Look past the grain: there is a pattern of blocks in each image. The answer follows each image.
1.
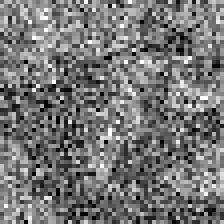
no symmetry
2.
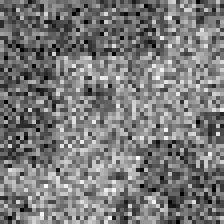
mirrored about the diagonal from the top left
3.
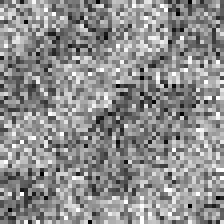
mirrored about the diagonal from the top left
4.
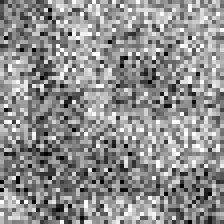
mirrored about the diagonal from the bottom left
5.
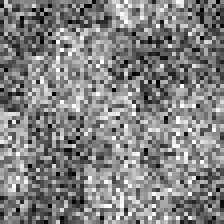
mirrored about the diagonal from the top left
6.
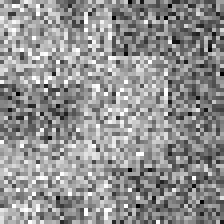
top and bottom mirror each other
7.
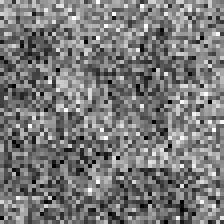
mirrored about the diagonal from the bottom left
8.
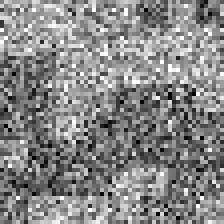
no symmetry
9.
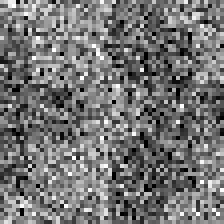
top and bottom mirror each other
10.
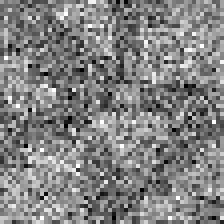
mirrored about the diagonal from the top left
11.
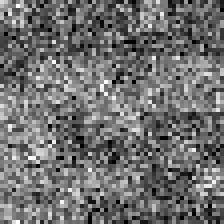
no symmetry
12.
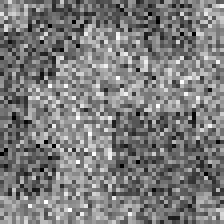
mirrored about the diagonal from the top left
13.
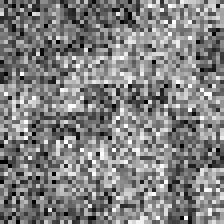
no symmetry
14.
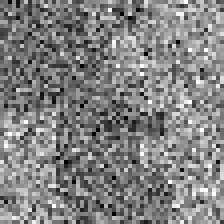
no symmetry
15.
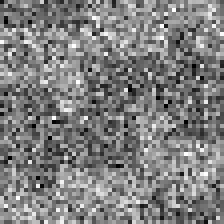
the same after a half turn
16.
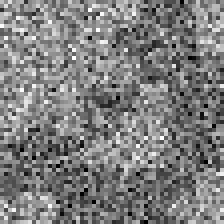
mirrored about the diagonal from the top left
